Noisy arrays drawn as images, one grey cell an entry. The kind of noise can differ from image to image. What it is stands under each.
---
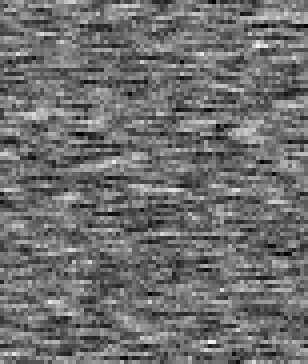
streaked along the rows
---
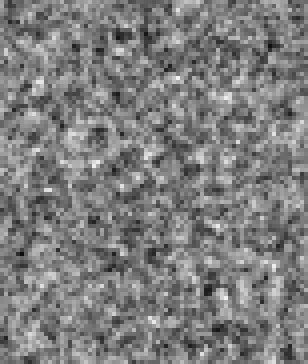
blotchy
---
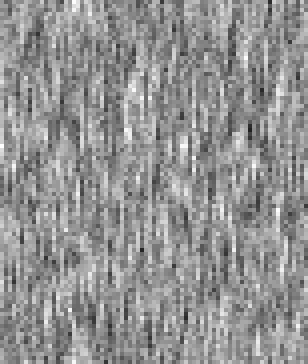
streaked along the columns
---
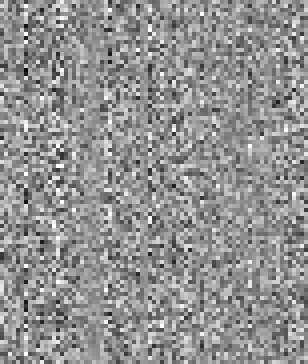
columns of uneven size
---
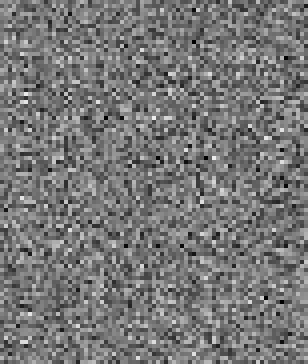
low rank plus noise
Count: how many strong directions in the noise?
three or four
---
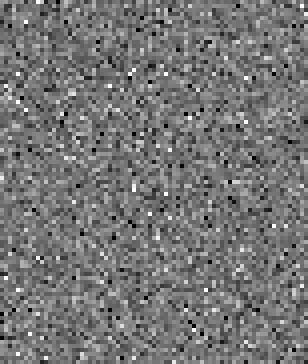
heavy tails
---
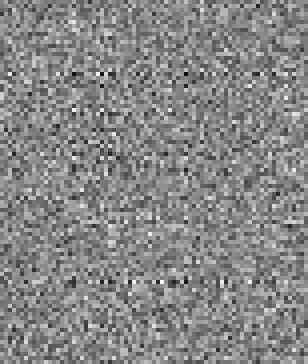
low rank plus noise
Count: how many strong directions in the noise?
one
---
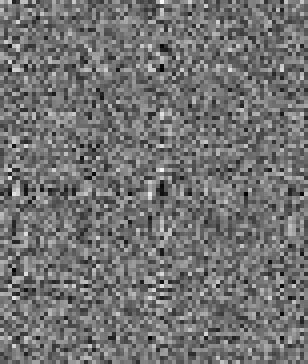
low rank plus noise
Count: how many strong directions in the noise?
one
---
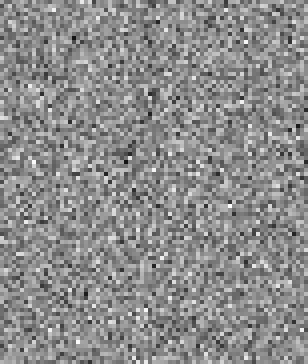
independent entries
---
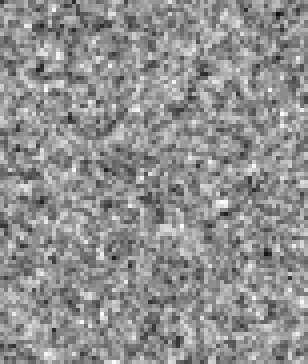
blotchy
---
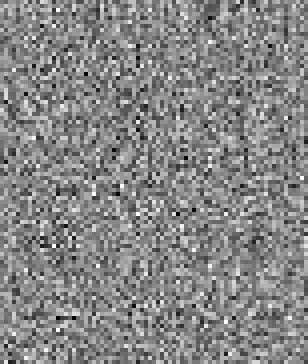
low rank plus noise
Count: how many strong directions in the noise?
five to eight
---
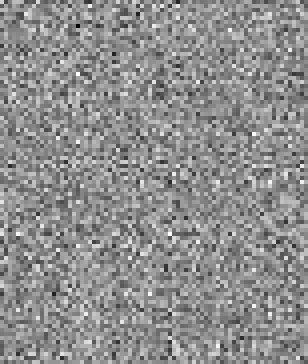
low rank plus noise
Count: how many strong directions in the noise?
three or four
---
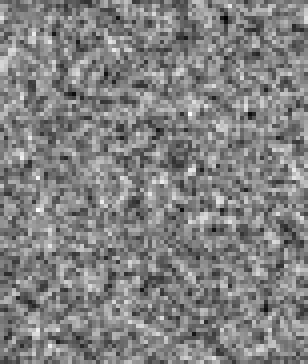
blotchy
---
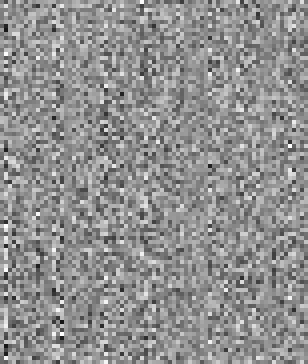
columns of uneven size
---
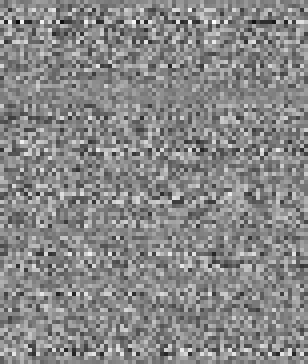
rows of uneven size
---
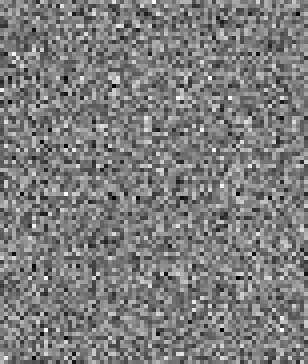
low rank plus noise
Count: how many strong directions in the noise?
five to eight
